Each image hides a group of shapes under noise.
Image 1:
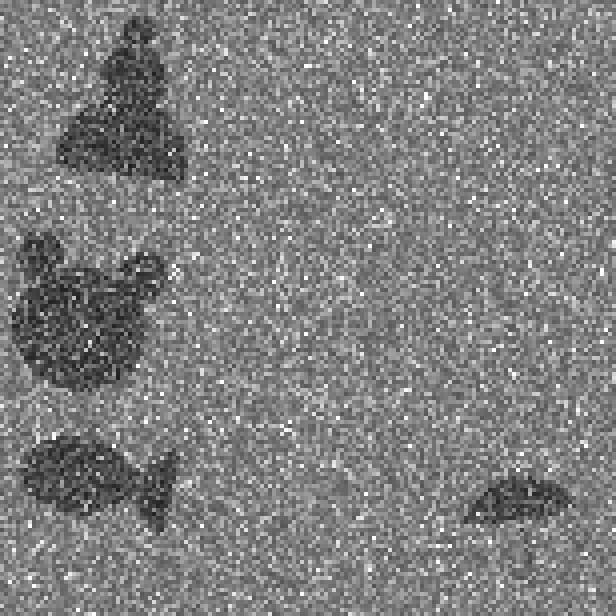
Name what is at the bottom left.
fish
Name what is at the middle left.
bear's head
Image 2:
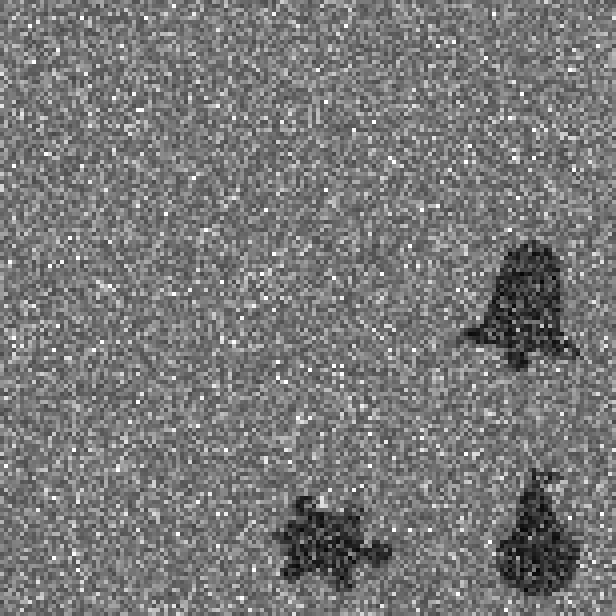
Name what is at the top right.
nothing
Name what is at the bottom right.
pear
